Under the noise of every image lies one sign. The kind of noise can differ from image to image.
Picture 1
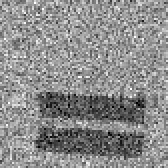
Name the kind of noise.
low rank plus noise
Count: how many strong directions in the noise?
one
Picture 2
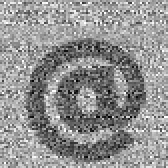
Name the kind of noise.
rows of uneven size
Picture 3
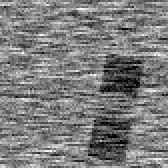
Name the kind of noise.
streaked along the rows
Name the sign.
colon
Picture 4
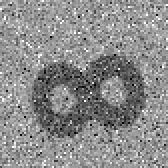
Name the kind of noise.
heavy tails
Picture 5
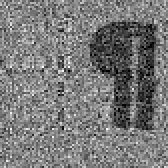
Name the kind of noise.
low rank plus noise
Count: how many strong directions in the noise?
one
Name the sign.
pilcrow
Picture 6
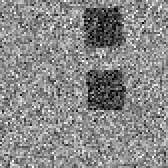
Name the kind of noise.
independent entries
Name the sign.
colon
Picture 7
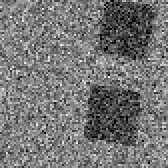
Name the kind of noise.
independent entries
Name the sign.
colon
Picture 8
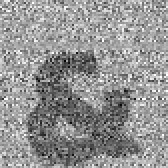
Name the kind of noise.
rows of uneven size
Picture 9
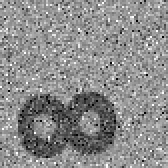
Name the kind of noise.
heavy tails
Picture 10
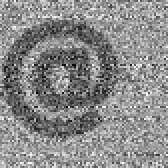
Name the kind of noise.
rows of uneven size
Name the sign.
at sign
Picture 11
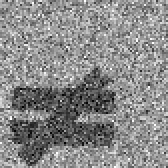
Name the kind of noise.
independent entries
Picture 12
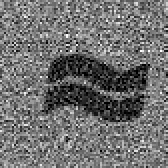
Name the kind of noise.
low rank plus noise
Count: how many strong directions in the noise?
two
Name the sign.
approximately sign
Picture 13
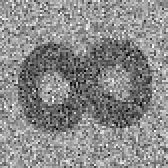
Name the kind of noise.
independent entries
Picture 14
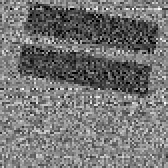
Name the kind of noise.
rows of uneven size
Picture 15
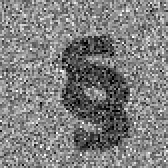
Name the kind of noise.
independent entries
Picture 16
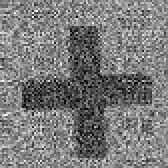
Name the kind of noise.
low rank plus noise
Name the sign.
plus sign
